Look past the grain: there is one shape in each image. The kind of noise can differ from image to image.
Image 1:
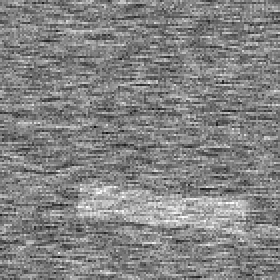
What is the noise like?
streaked along the rows
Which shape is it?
bar
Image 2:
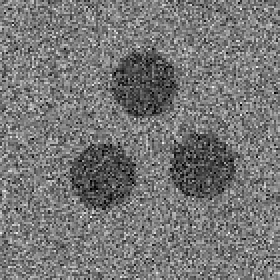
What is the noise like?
low rank plus noise
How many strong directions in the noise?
one
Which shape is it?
three dots
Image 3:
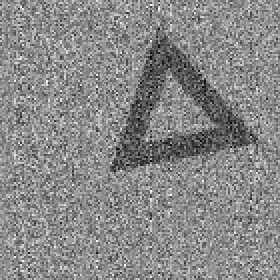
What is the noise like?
columns of uneven size
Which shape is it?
triangle frame
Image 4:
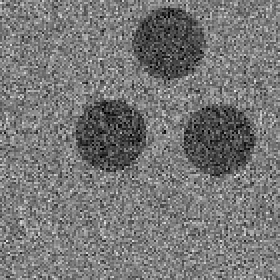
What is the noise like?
low rank plus noise
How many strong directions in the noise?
three or four
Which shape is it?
three dots
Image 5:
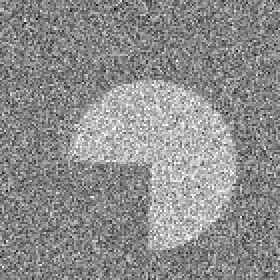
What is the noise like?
independent entries
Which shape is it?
disc with a wedge cut out
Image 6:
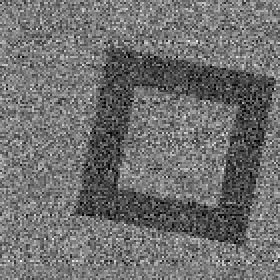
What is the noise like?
rows of uneven size
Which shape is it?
square frame
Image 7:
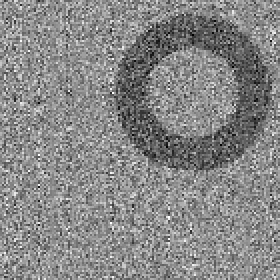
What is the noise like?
columns of uneven size
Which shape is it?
ring
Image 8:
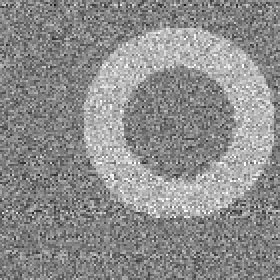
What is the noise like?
rows of uneven size
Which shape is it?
ring
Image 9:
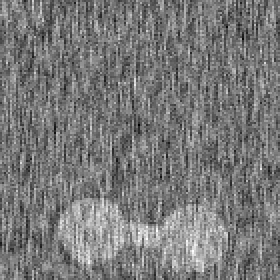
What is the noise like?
streaked along the columns
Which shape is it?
dumbbell
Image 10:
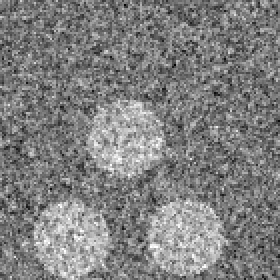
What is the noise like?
blotchy
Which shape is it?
three dots
